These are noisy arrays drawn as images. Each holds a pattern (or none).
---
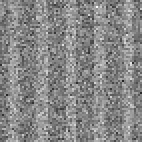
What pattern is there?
vertical stripes
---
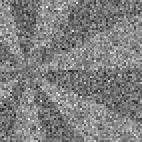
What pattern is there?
spokes from one point
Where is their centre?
middle left
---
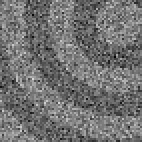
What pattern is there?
rings round one point
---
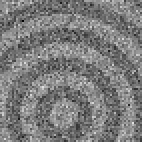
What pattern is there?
rings round one point
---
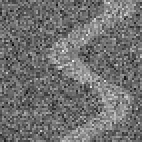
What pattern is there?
a wavy band
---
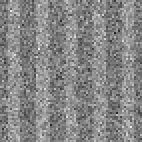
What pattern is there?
vertical stripes
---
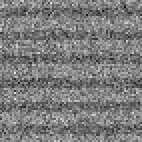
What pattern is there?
horizontal stripes
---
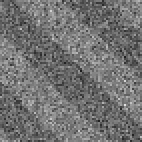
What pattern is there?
diagonal stripes
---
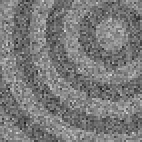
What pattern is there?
rings round one point
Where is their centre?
top right
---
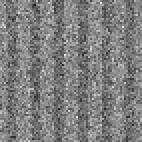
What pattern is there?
vertical stripes
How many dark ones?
6
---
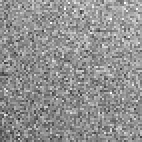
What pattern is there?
a smooth slope
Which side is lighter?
top right
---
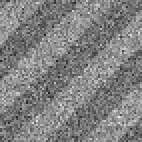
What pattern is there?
diagonal stripes
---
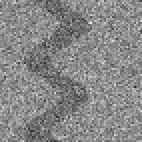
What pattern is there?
a wavy band
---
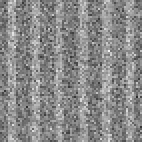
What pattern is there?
vertical stripes
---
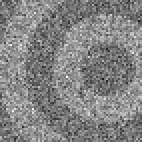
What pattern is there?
rings round one point
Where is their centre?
middle right
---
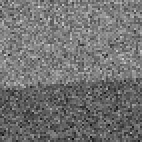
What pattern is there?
a sharp edge
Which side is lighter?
top
